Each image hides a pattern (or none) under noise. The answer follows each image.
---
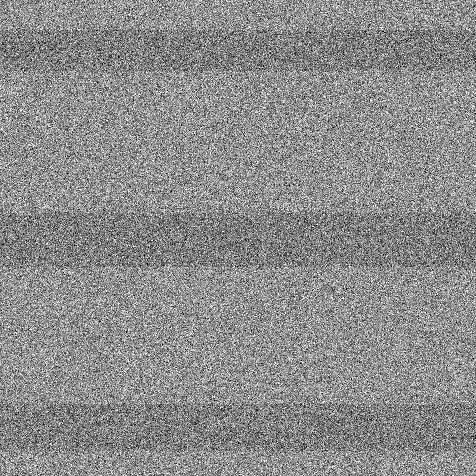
bands of rows
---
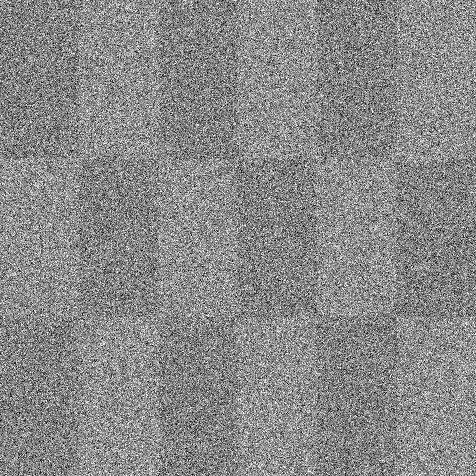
a checkerboard
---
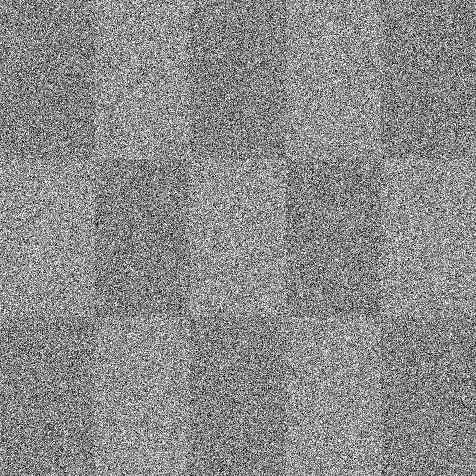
a checkerboard
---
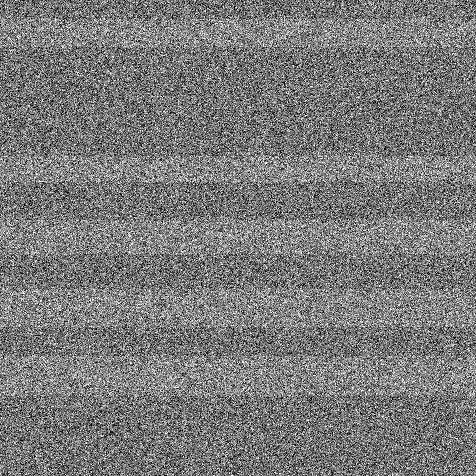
bands of rows
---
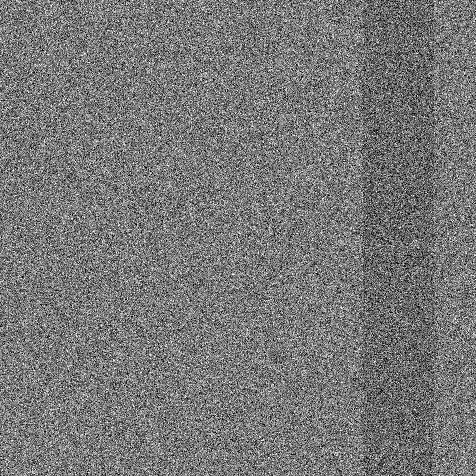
one band of columns
